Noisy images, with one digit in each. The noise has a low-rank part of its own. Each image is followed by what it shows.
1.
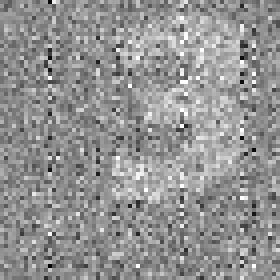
light 3
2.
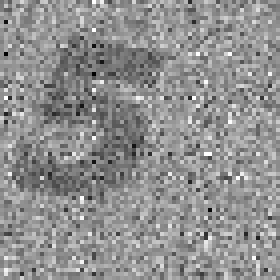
dark 5
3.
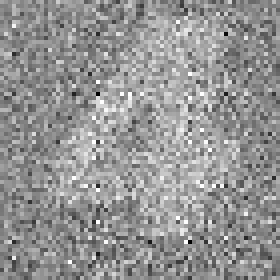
light 4
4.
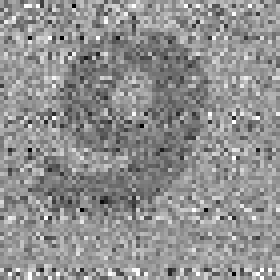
dark 9
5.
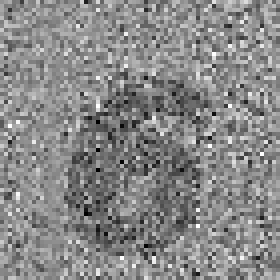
dark 6
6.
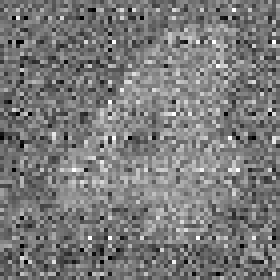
light 4
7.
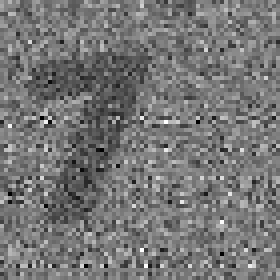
dark 7
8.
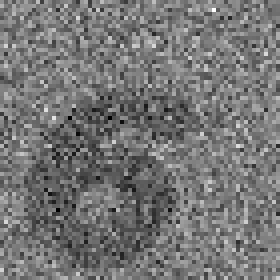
dark 6
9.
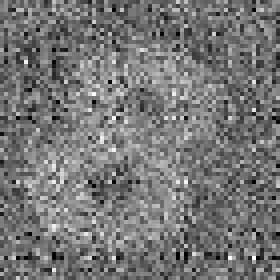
light 8
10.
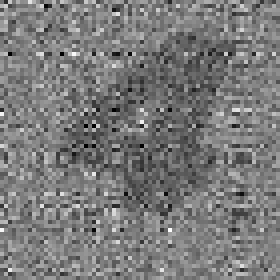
dark 4
